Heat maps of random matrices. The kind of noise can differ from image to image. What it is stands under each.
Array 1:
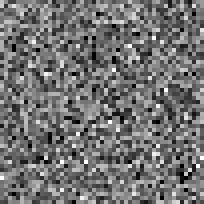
independent entries
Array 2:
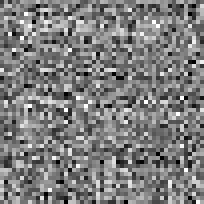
low rank plus noise
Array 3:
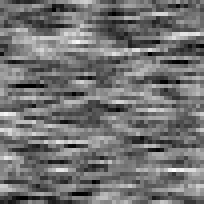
streaked along the rows
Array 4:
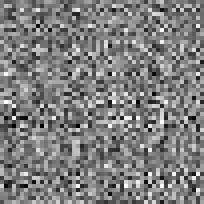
low rank plus noise
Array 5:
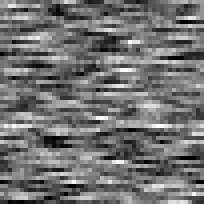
streaked along the rows
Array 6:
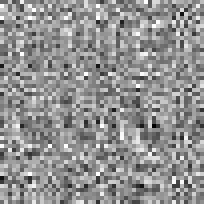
low rank plus noise
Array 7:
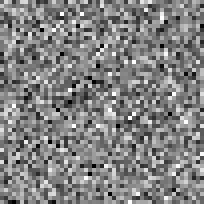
independent entries
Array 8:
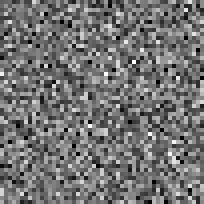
independent entries
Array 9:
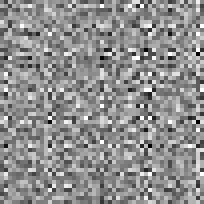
low rank plus noise
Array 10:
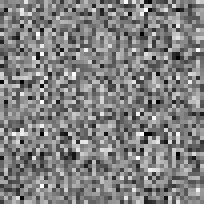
low rank plus noise
